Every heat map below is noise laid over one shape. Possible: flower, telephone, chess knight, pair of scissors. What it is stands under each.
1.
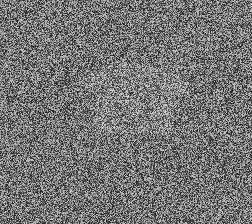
telephone
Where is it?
centre
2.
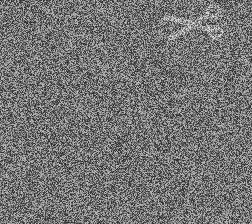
pair of scissors
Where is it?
top right
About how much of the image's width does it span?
a quarter
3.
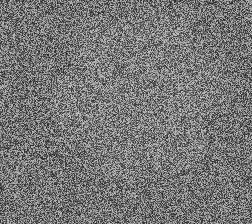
flower
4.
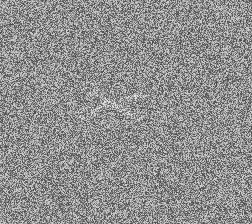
pair of scissors
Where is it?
centre
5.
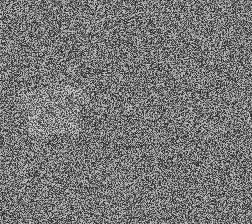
telephone
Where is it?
middle left
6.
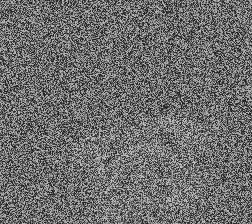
telephone
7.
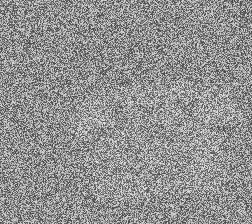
telephone
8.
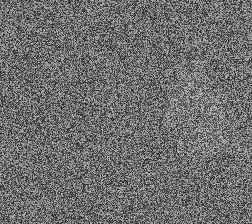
chess knight
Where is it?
middle right
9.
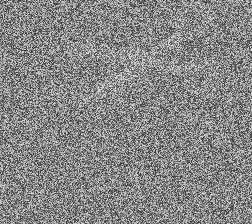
pair of scissors
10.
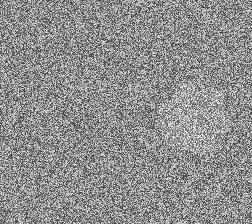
flower
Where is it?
middle right
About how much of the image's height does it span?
a third
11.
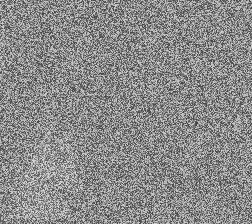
chess knight
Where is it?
bottom left
